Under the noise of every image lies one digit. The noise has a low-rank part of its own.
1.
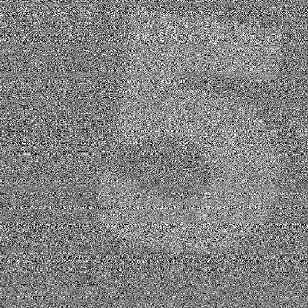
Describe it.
light 5
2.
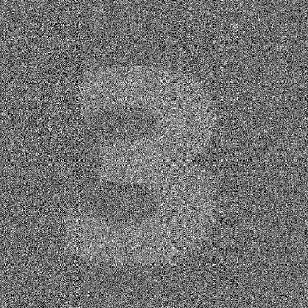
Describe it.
light 3
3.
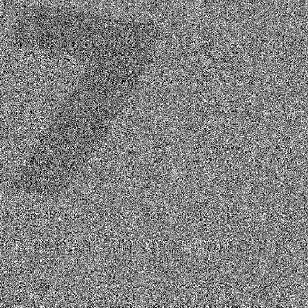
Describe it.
dark 7
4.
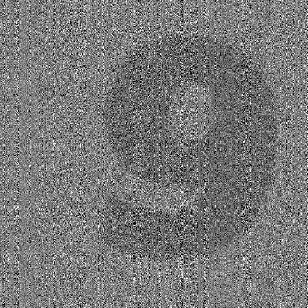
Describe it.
dark 9
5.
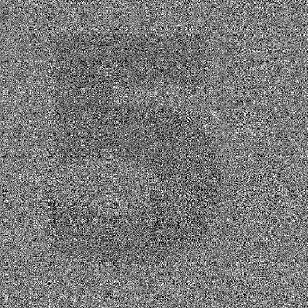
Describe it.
dark 5
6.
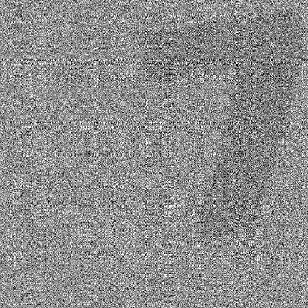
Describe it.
dark 7
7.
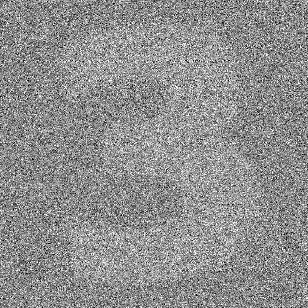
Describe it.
light 3
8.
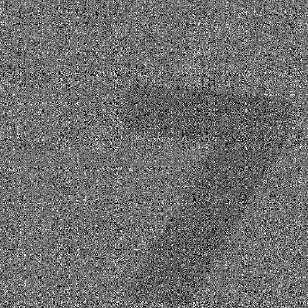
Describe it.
dark 7
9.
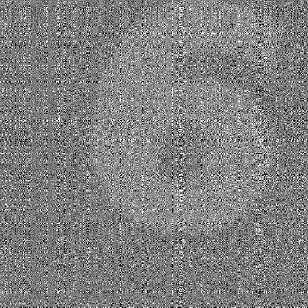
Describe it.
light 6
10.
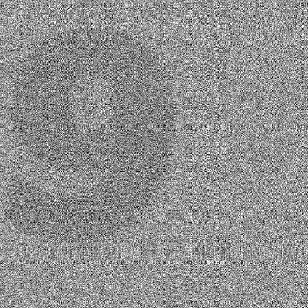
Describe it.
dark 9
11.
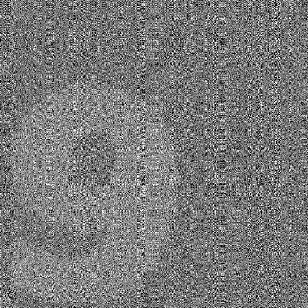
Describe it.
light 9
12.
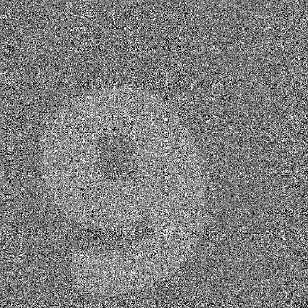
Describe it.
light 9
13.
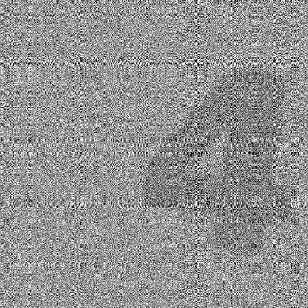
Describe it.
dark 4
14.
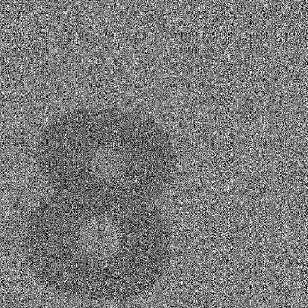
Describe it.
dark 8
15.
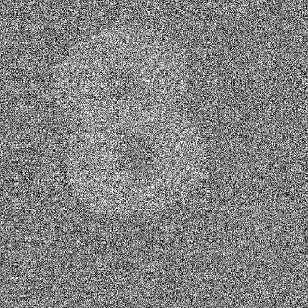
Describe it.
light 8
